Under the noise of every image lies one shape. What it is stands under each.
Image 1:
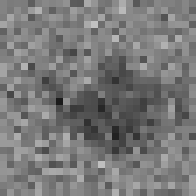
teapot
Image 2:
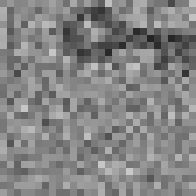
key
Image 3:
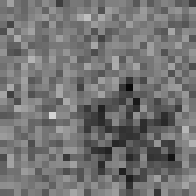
snowflake
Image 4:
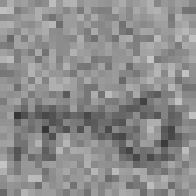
key
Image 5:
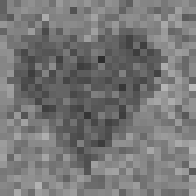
heart
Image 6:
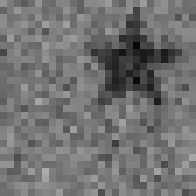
star
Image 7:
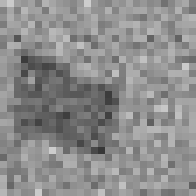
flag
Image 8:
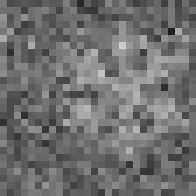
snowflake
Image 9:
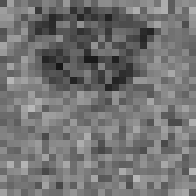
telephone
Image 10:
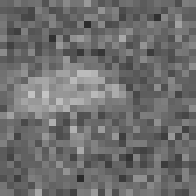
umbrella
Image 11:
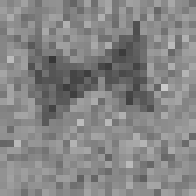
bow tie
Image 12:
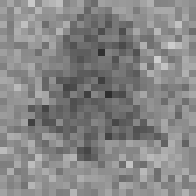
bell
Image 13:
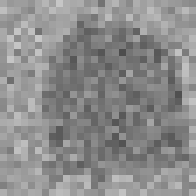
ghost
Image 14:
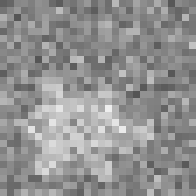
turtle
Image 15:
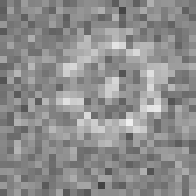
gear
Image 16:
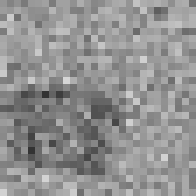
telephone
